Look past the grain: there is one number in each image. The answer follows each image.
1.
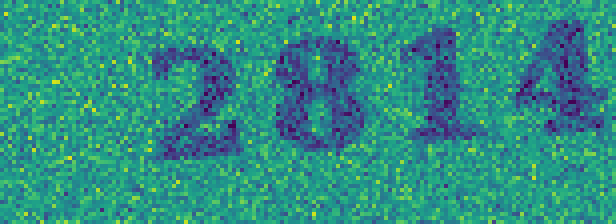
2814
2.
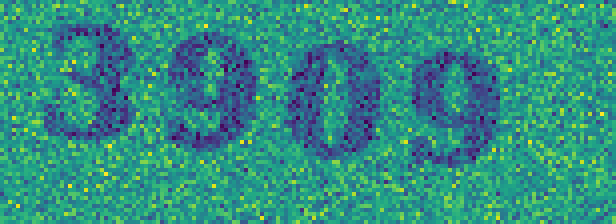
3909
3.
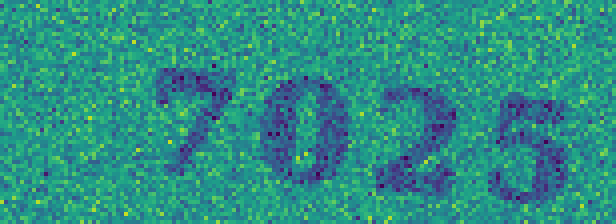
7025
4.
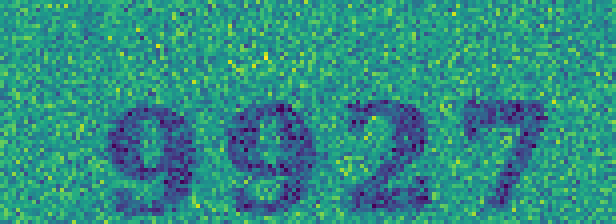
9927
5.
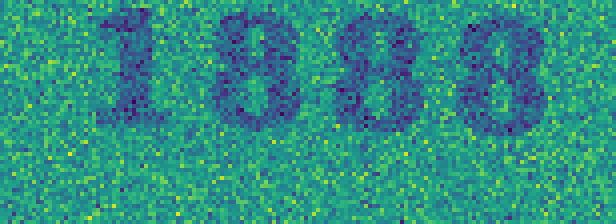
1888
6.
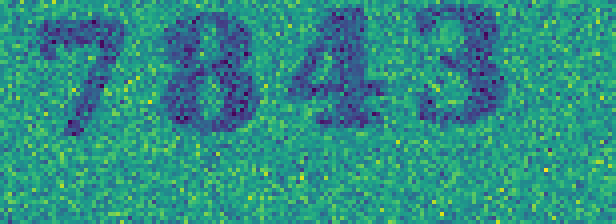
7843
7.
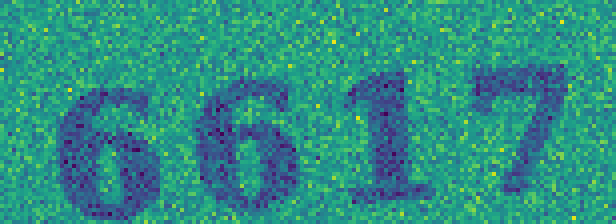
6617
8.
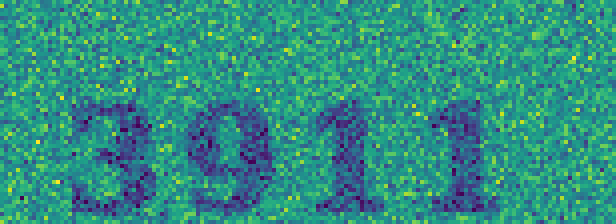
3911
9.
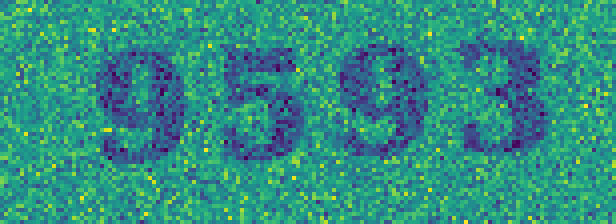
9593
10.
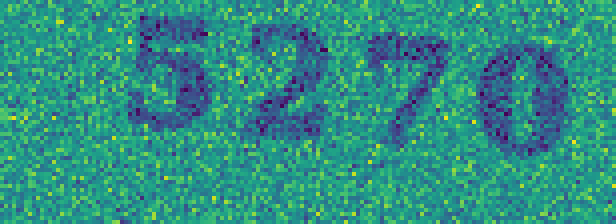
5270
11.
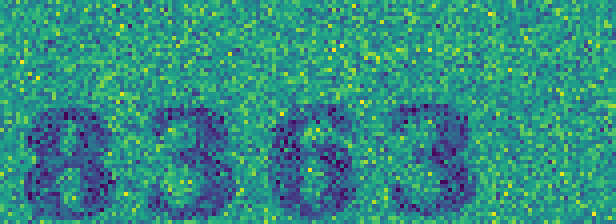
8363
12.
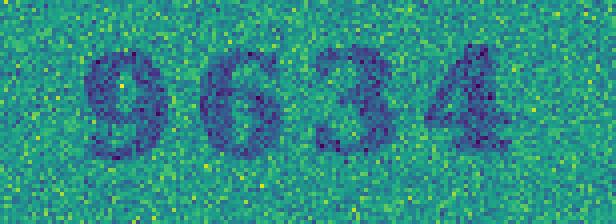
9634
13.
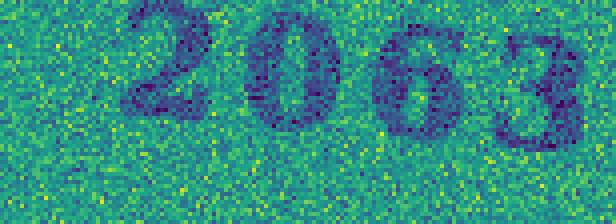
2063
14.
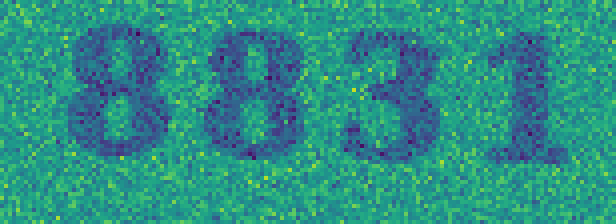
8831
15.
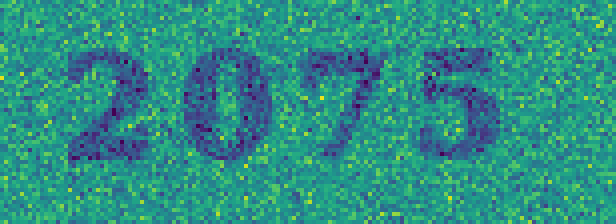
2075
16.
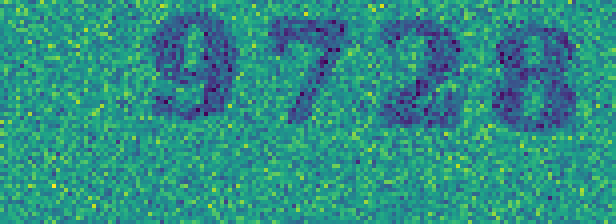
9728
